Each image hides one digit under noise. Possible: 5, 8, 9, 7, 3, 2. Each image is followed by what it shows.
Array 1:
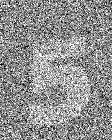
5
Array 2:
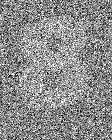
8
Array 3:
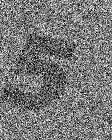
5
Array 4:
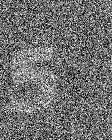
5
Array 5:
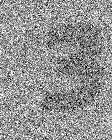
3
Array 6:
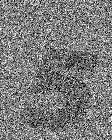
5
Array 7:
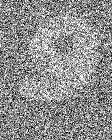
9
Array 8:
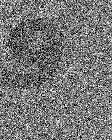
9
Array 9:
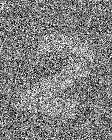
2
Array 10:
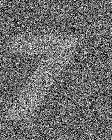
7
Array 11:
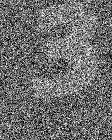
3
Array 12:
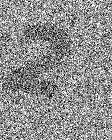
2
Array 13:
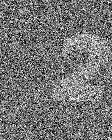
2
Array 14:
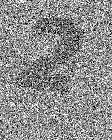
2
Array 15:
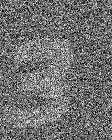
3
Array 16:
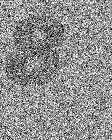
8
